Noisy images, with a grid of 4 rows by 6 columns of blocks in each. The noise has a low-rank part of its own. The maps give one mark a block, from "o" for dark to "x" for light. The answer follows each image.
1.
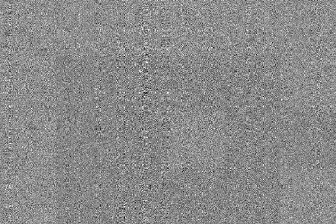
x x x x x x
x o o o o x
x o o x o o
x o o o o x
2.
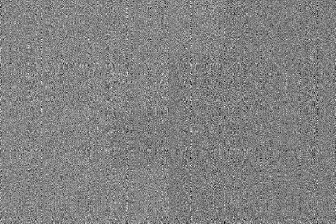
x x x x o o
x x x o o o
x x o o o o
x x x o o o
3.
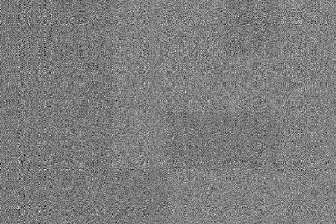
o o x x o x
o o x x x x
o o x o o x
o o o x x x
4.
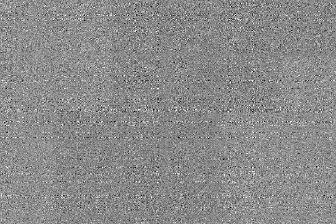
x x o o o o
x x o o o x
x o o o x x
x o o o x x
